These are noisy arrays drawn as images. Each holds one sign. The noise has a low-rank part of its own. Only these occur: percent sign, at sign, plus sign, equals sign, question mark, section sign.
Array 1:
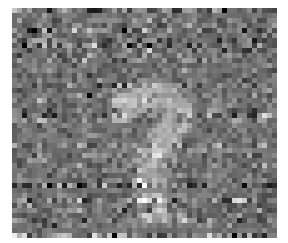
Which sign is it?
question mark
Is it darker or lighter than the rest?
lighter
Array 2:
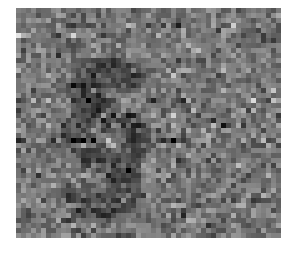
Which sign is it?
section sign
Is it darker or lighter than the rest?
darker
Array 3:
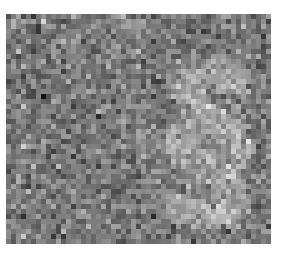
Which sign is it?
section sign
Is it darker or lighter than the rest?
lighter
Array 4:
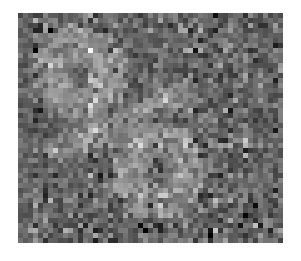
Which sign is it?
percent sign
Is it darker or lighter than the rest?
lighter
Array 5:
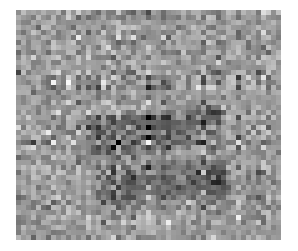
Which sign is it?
equals sign
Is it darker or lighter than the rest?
darker
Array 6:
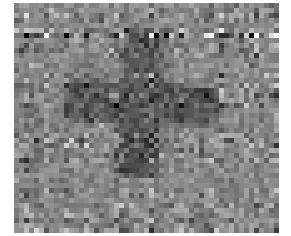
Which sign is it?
plus sign
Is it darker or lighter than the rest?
darker
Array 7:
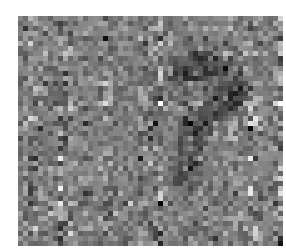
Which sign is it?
question mark
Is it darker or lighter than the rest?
darker
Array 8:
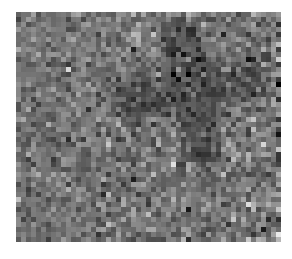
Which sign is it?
plus sign
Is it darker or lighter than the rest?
darker
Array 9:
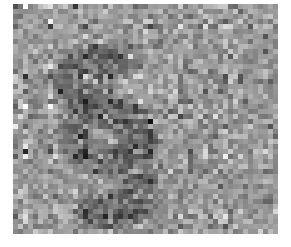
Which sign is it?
section sign
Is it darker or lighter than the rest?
darker
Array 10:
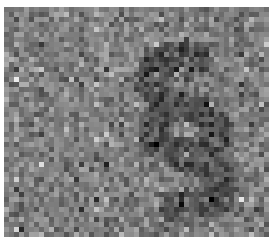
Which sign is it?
section sign
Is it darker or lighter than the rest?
darker
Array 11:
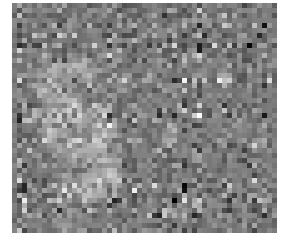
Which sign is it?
section sign
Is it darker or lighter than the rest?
lighter
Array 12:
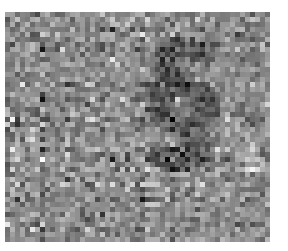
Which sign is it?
section sign
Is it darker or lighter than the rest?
darker
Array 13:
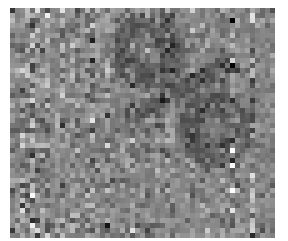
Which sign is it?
percent sign
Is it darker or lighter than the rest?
darker
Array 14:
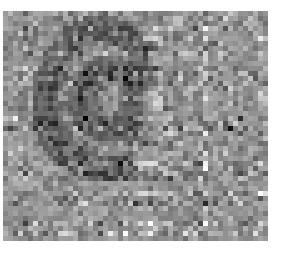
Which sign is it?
at sign
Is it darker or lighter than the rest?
darker
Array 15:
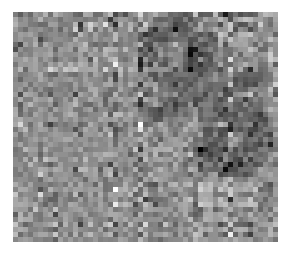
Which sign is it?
percent sign
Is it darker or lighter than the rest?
darker
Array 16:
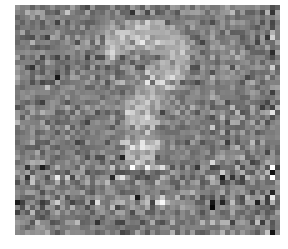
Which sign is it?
question mark
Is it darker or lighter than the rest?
lighter
